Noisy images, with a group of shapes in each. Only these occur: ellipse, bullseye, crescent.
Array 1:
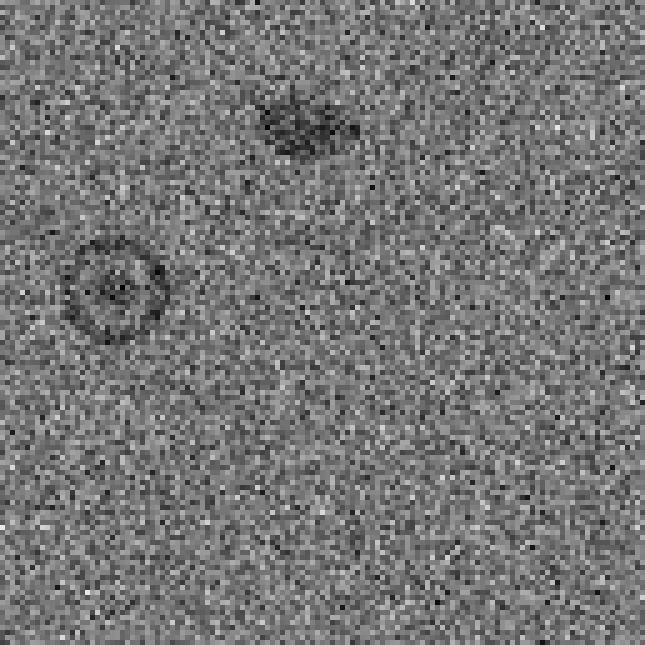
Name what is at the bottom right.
nothing
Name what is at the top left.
nothing
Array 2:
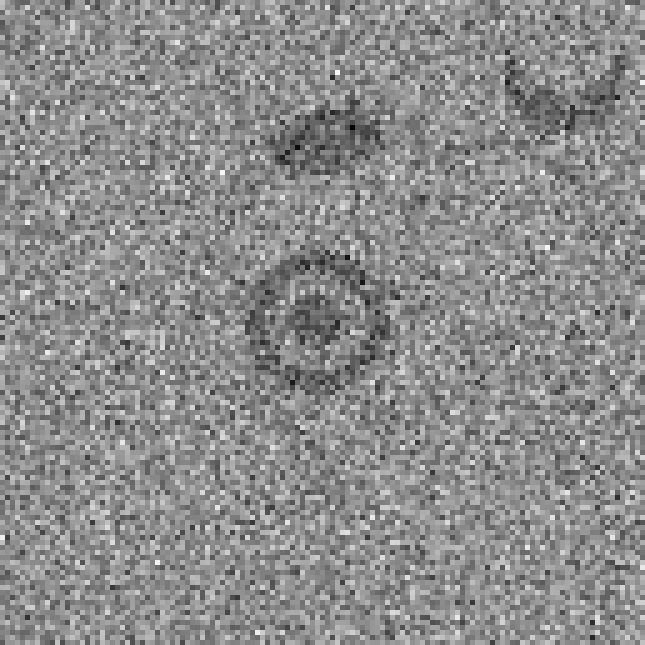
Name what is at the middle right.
nothing
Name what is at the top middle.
ellipse
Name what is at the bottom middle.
nothing
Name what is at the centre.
bullseye
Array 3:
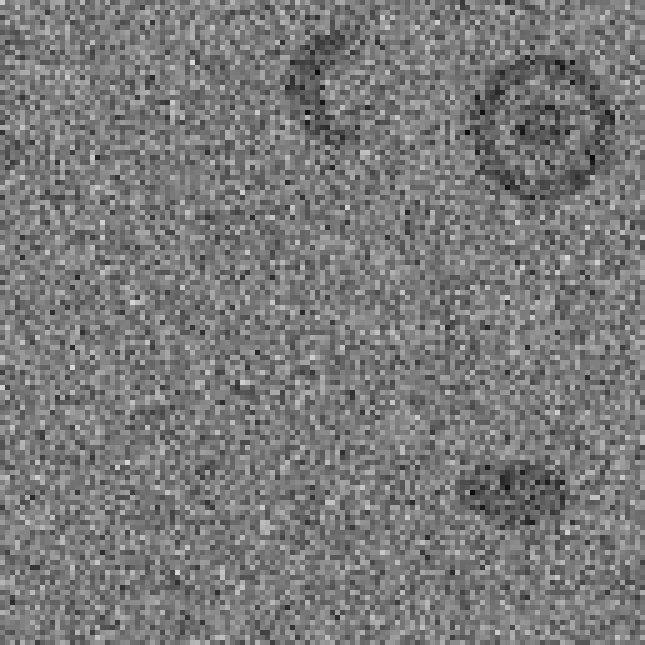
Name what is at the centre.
nothing
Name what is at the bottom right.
ellipse
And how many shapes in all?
3
